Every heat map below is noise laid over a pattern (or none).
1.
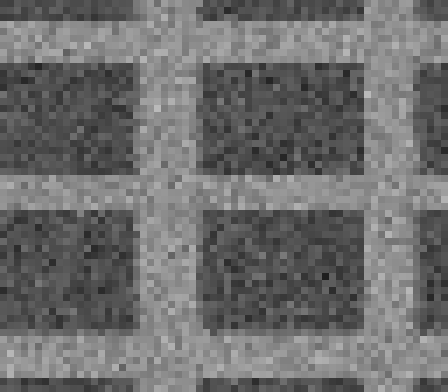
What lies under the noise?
bands of rows crossing bands of columns
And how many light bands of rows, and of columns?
3 and 2
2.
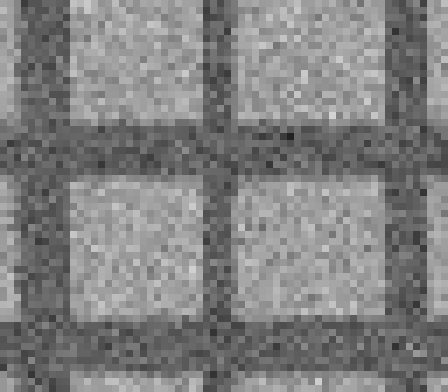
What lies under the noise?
bands of rows crossing bands of columns
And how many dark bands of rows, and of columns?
2 and 3
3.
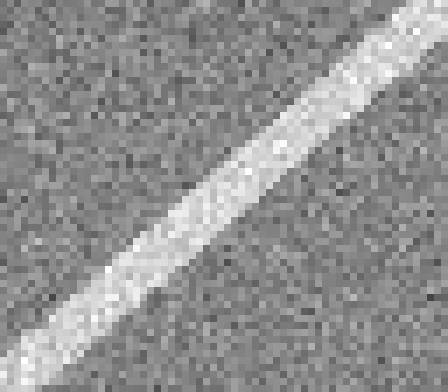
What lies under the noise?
a diagonal band
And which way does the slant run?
bottom left to top right
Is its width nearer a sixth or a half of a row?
a sixth
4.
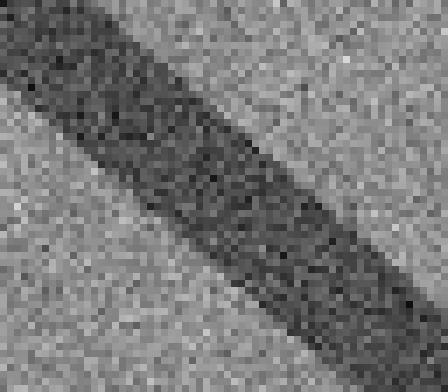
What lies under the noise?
a diagonal band
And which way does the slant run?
top left to bottom right
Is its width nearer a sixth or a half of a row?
a half
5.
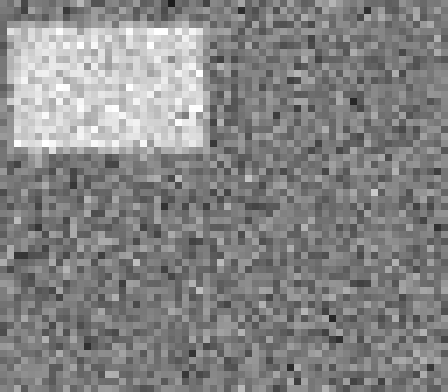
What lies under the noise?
one block
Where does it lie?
top left
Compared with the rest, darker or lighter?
lighter
